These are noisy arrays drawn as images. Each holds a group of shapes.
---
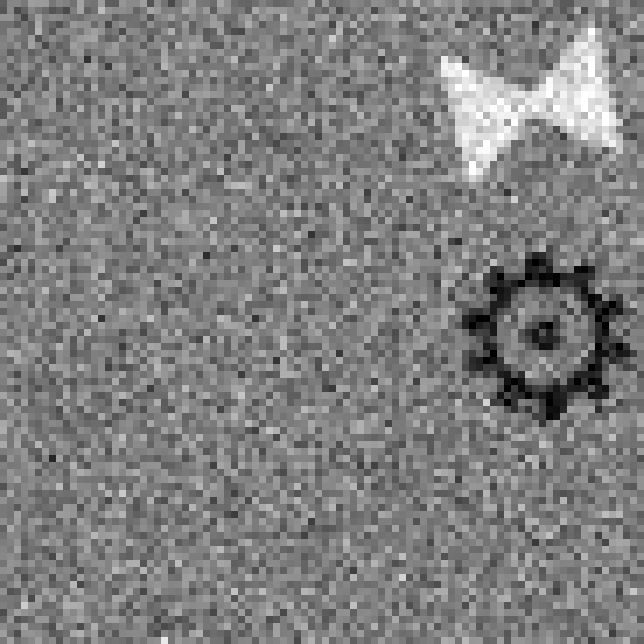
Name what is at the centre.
nothing
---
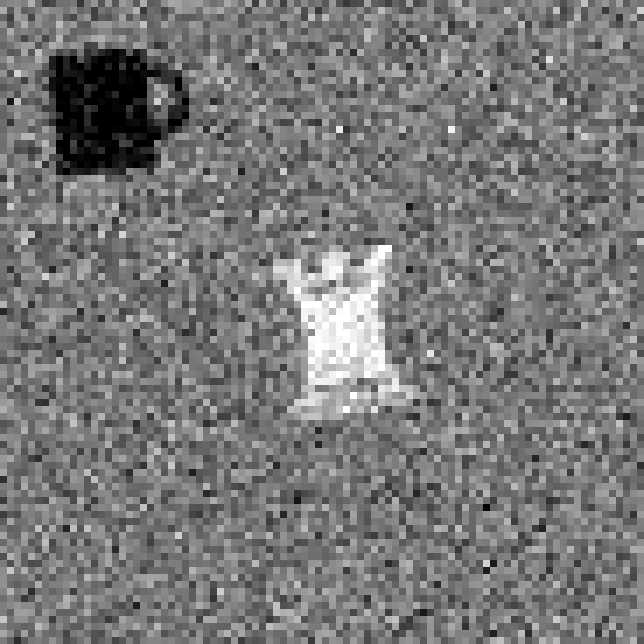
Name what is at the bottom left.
nothing
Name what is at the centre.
chess rook
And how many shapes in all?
2
